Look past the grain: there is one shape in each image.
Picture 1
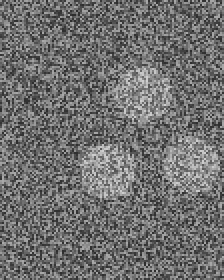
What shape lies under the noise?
three dots
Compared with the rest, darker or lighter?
lighter
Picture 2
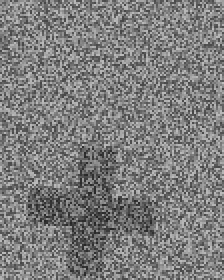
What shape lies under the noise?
cross
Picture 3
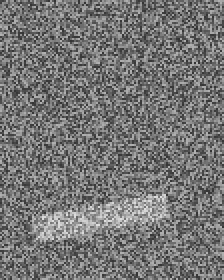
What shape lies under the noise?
bar
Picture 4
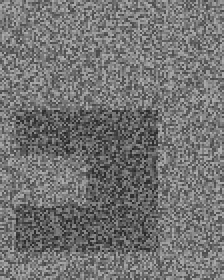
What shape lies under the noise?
square with a notch
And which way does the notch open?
left
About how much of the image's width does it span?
two thirds
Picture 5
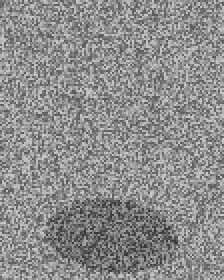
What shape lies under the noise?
ellipse
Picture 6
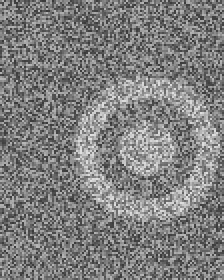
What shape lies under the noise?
bullseye
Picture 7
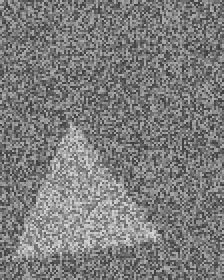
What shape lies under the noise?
triangle
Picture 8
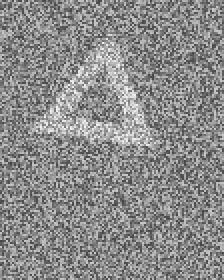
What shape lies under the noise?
triangle frame
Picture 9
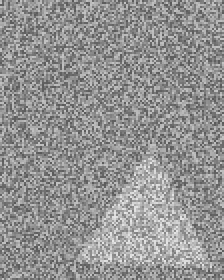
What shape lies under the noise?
triangle
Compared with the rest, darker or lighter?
lighter
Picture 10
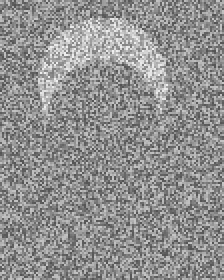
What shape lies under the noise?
crescent
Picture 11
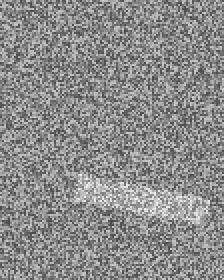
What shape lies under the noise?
bar
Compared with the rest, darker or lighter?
lighter
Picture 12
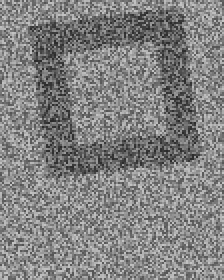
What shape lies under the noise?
square frame
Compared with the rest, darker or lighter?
darker
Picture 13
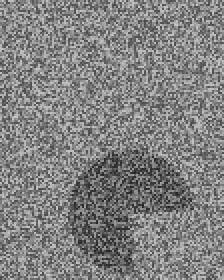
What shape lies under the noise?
disc with a wedge cut out
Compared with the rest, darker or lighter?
darker
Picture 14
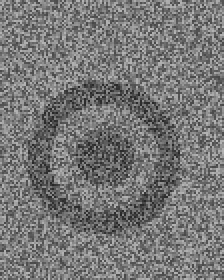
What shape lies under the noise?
bullseye
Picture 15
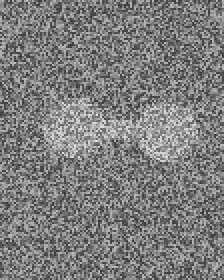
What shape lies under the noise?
dumbbell
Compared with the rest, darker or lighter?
lighter
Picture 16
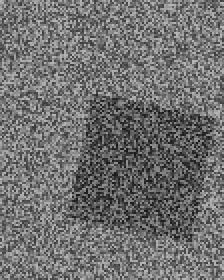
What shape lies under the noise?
square
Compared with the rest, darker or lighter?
darker
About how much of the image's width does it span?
two thirds
